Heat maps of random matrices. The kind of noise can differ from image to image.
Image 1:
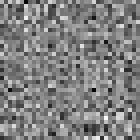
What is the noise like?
low rank plus noise
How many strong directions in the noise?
two
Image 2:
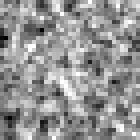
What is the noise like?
blotchy
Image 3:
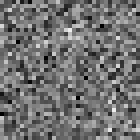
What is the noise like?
independent entries
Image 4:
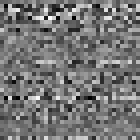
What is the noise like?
rows of uneven size
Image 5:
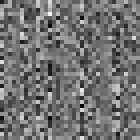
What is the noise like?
columns of uneven size
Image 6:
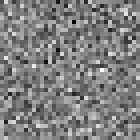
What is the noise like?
independent entries
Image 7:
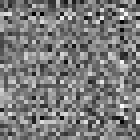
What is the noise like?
low rank plus noise
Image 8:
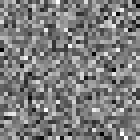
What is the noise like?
independent entries
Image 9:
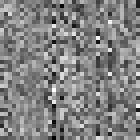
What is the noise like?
columns of uneven size
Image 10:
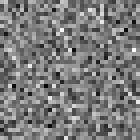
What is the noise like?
independent entries
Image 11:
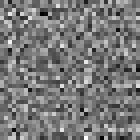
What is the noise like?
low rank plus noise
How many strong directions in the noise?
three or four
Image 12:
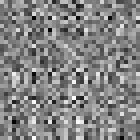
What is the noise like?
low rank plus noise
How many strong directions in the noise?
one
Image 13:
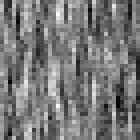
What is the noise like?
streaked along the columns
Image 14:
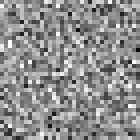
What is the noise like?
independent entries
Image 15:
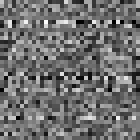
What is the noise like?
rows of uneven size
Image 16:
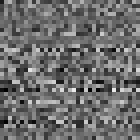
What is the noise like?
rows of uneven size
